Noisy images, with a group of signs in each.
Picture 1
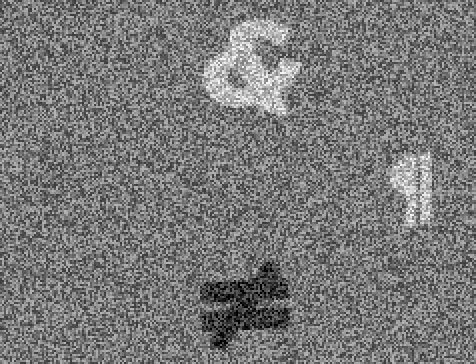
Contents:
top middle: light ampersand; middle right: light pilcrow; bottom middle: dark not-equal sign
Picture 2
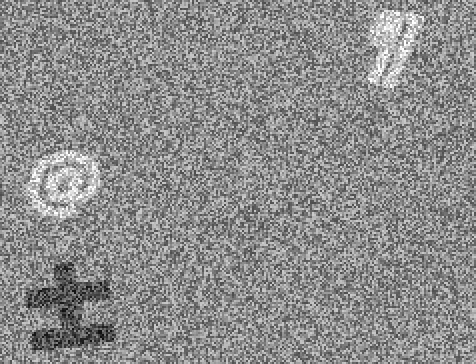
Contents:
top right: light pilcrow; middle left: light at sign; bottom left: dark plus-minus sign
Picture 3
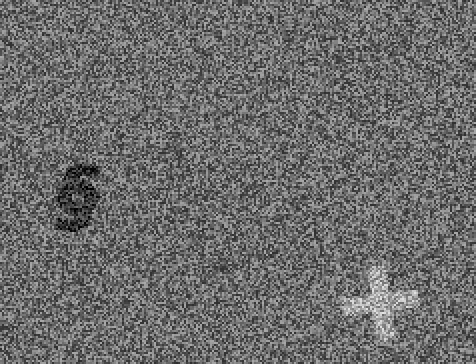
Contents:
middle left: dark section sign; bottom right: light plus sign
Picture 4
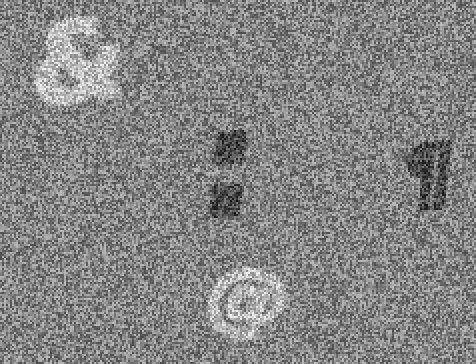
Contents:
top left: light ampersand; centre: dark colon; middle right: dark pilcrow; bottom middle: light at sign
